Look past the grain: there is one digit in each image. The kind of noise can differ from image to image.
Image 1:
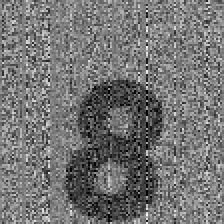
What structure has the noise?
columns of uneven size
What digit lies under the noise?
8
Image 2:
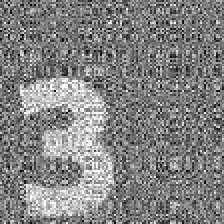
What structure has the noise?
low rank plus noise
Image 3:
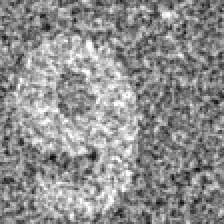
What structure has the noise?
blotchy
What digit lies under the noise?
9
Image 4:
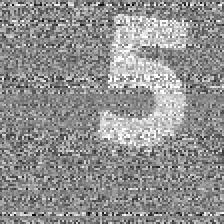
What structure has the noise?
rows of uneven size
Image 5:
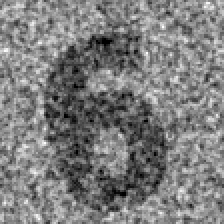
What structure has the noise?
blotchy
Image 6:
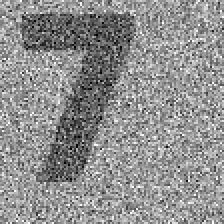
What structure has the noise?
independent entries
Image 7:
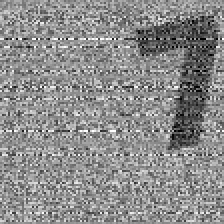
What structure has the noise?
rows of uneven size
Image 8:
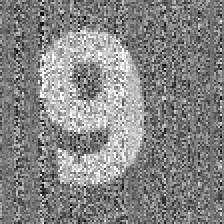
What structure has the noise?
columns of uneven size
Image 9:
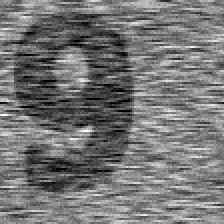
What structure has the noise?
streaked along the rows
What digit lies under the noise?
9
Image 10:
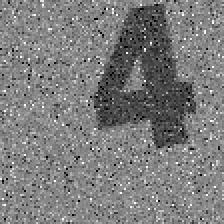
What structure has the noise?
heavy tails
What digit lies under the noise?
4
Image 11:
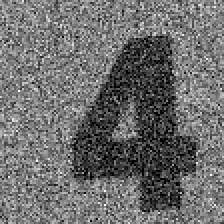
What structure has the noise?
independent entries
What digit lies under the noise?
4
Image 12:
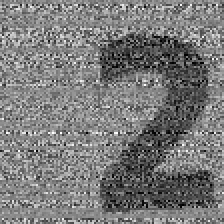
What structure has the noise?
rows of uneven size
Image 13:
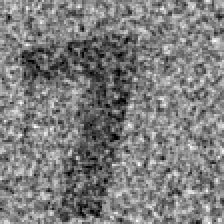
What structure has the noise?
blotchy
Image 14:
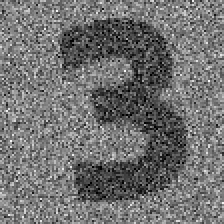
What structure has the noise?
independent entries
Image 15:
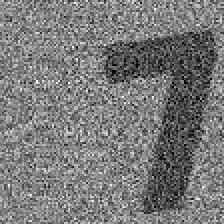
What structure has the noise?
low rank plus noise
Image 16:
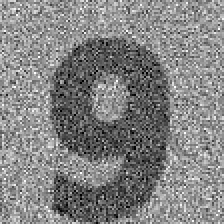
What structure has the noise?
low rank plus noise
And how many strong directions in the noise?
five to eight
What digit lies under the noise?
9
